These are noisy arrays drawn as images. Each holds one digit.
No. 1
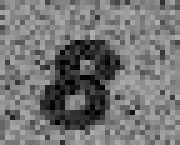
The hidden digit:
8
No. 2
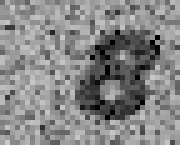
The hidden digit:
8
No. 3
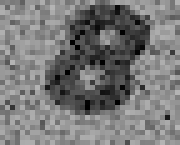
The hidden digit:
8
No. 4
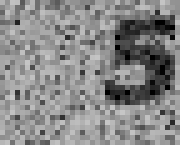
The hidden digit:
5
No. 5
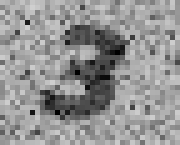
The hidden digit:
3
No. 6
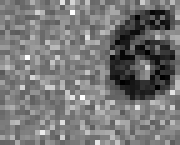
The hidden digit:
6
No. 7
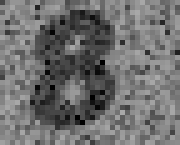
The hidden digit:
8
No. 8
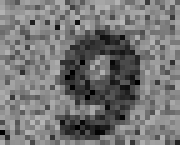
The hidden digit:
9
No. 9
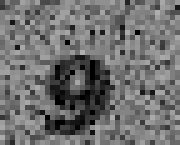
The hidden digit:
9
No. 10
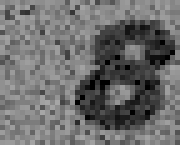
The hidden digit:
8
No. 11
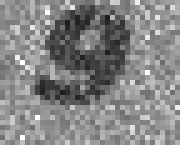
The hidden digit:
9
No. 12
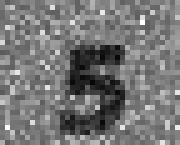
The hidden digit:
5
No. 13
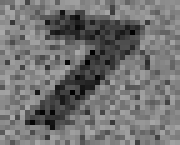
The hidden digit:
7
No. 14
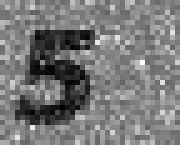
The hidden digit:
5
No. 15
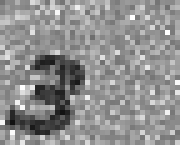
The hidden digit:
3
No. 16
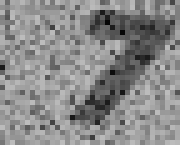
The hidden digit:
7
